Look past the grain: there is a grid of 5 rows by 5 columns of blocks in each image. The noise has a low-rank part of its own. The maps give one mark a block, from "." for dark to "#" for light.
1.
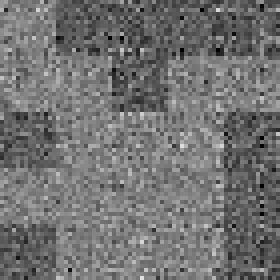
#....
##.##
.###.
####.
.###.
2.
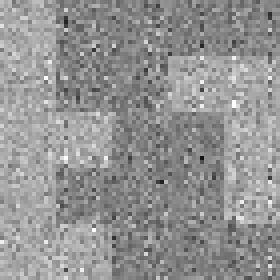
#....
#..##
##..#
#...#
##...
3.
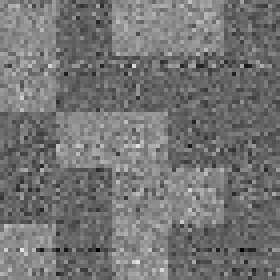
#.##.
#....
.##..
..##.
#.#..
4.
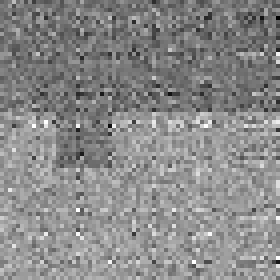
.....
.....
#.###
#####
#####
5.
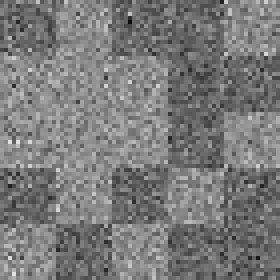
.#..#
###..
###.#
.#.#.
#.#..
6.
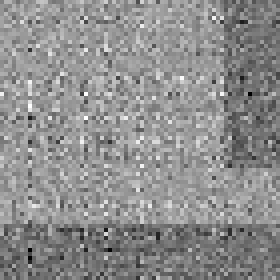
####.
####.
####.
#####
.....
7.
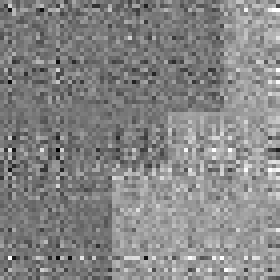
....#
....#
...##
..###
..###
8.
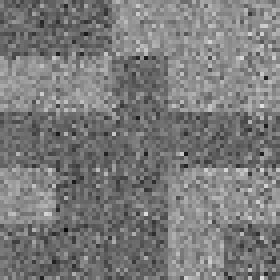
..###
##.##
.....
#..##
...#.
